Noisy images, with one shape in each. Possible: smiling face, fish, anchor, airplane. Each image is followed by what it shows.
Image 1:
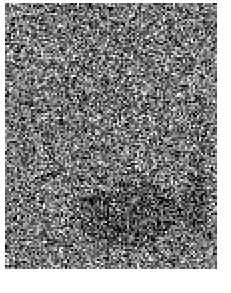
dark fish
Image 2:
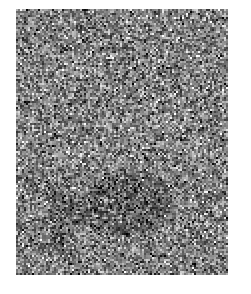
dark fish
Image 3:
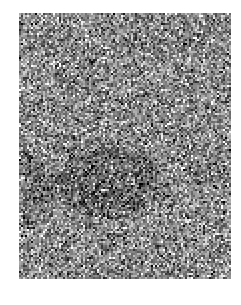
dark fish
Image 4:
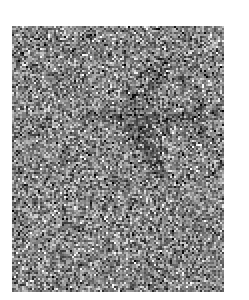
dark airplane
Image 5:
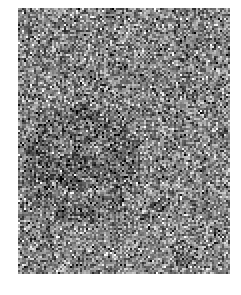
dark smiling face
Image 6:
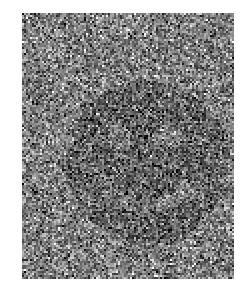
dark smiling face
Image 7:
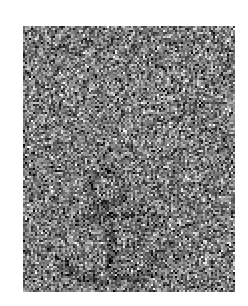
dark anchor
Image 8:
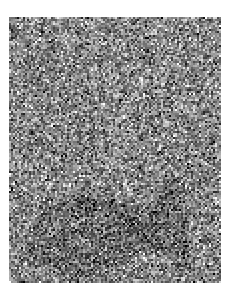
dark fish
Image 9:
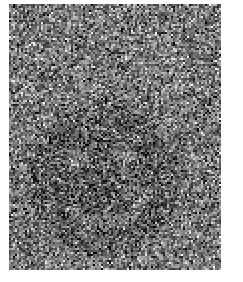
dark smiling face
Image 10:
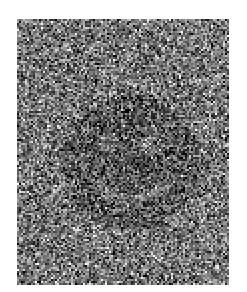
dark smiling face
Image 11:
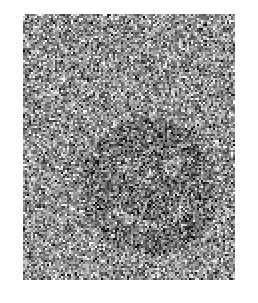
dark smiling face
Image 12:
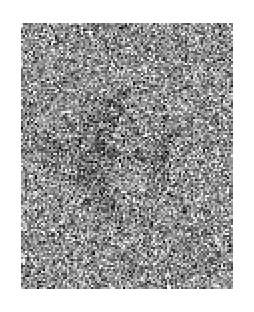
dark airplane
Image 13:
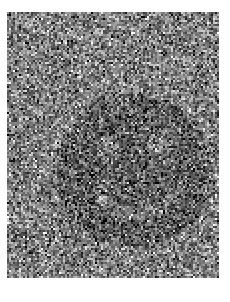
dark smiling face
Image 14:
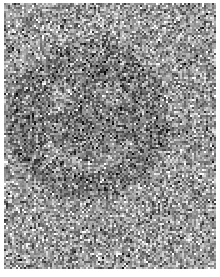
dark smiling face
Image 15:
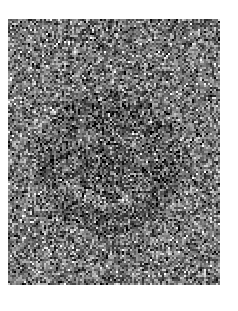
dark smiling face
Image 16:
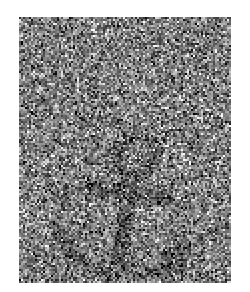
dark anchor
